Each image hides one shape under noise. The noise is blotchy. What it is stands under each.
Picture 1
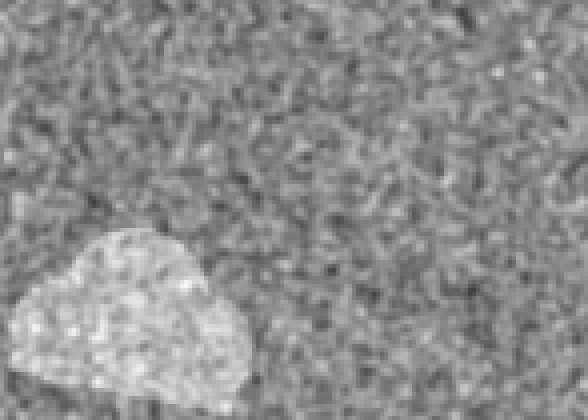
light cloud, bottom left
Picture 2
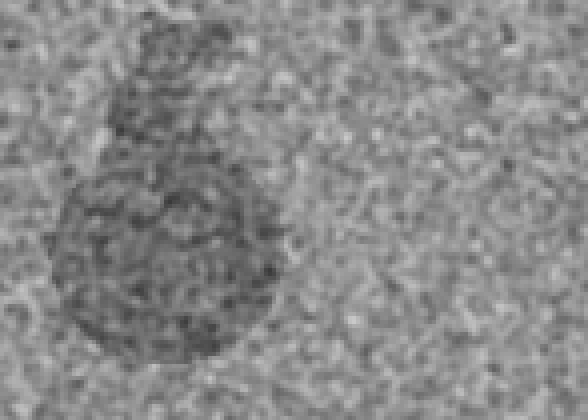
dark pear
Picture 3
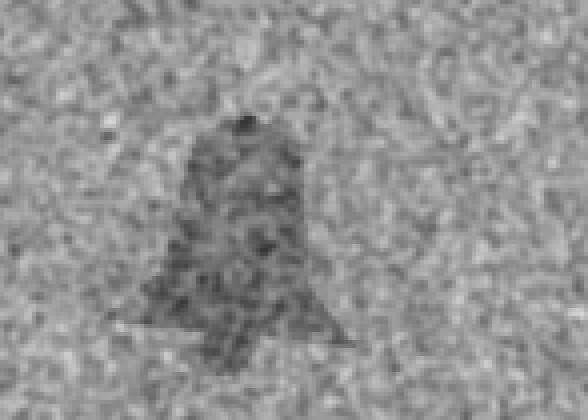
dark bell
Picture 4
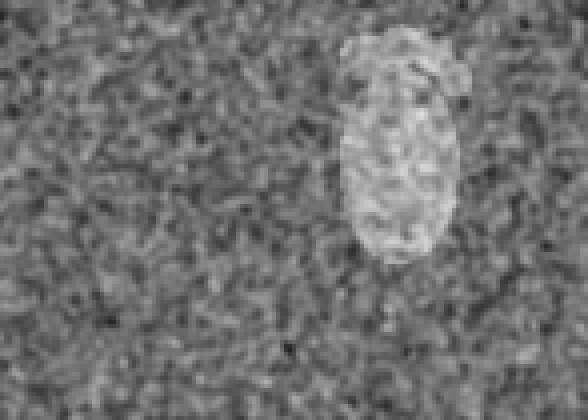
light footprint
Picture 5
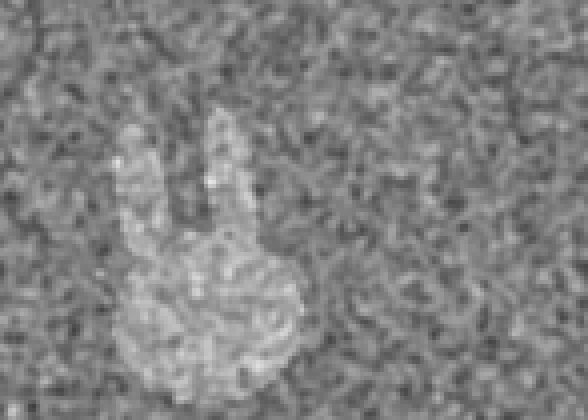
light rabbit's head
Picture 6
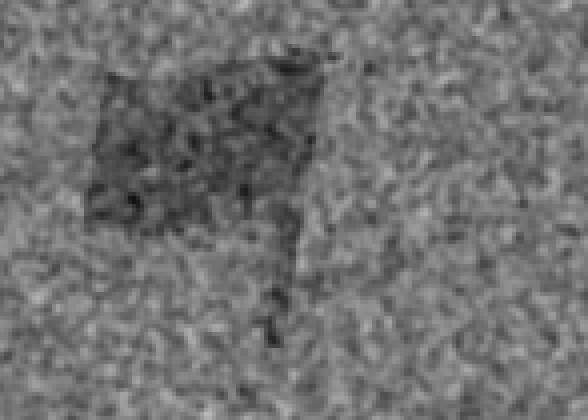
dark flag
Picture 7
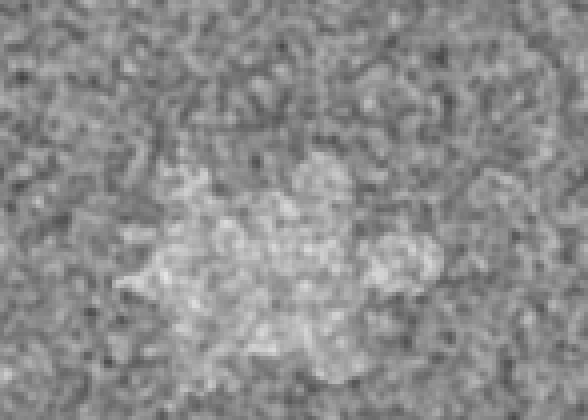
light turtle
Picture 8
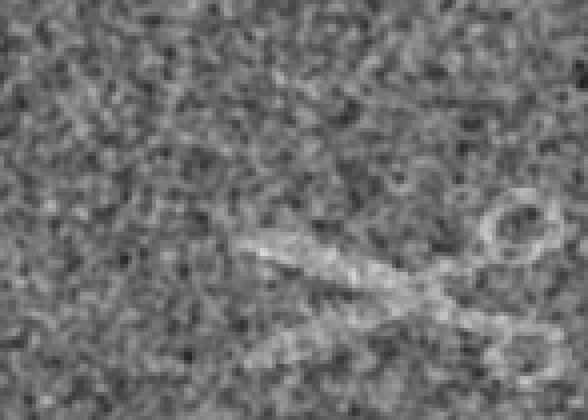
light pair of scissors
